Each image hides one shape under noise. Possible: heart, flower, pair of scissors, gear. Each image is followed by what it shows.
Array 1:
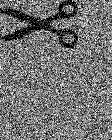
pair of scissors
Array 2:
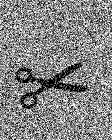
pair of scissors
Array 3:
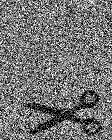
pair of scissors
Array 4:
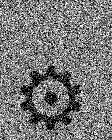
gear
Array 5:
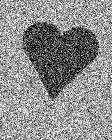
heart
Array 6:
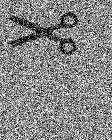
pair of scissors
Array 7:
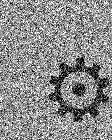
gear
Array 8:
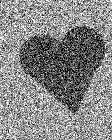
heart
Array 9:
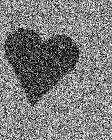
heart
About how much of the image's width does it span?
two thirds
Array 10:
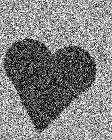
heart
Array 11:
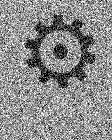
gear
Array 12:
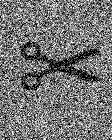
pair of scissors
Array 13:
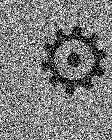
gear
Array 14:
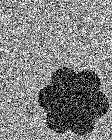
flower
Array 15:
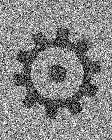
gear
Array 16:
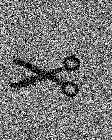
pair of scissors
